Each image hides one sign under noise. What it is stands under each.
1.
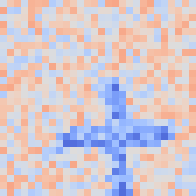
plus sign
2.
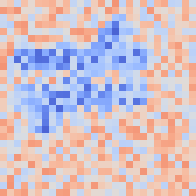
not-equal sign
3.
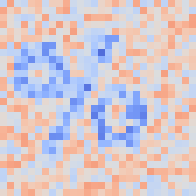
percent sign
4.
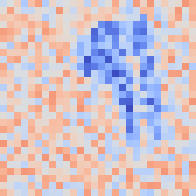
pilcrow
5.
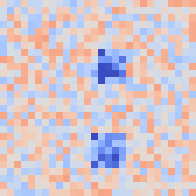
colon
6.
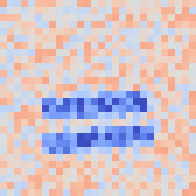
equals sign
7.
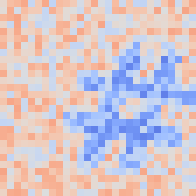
hash sign
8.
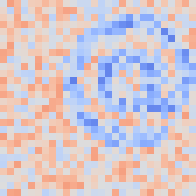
at sign
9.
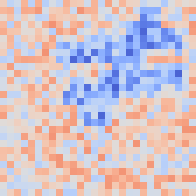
not-equal sign
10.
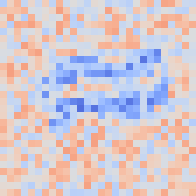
approximately sign
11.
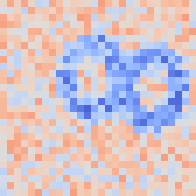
infinity sign
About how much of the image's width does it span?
two thirds
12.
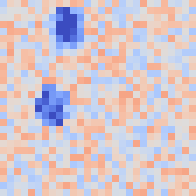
colon
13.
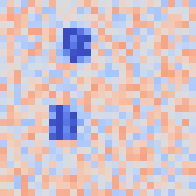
colon
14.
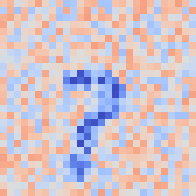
question mark
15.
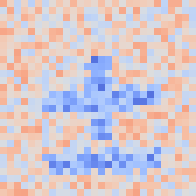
plus-minus sign
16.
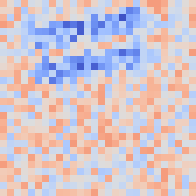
equals sign
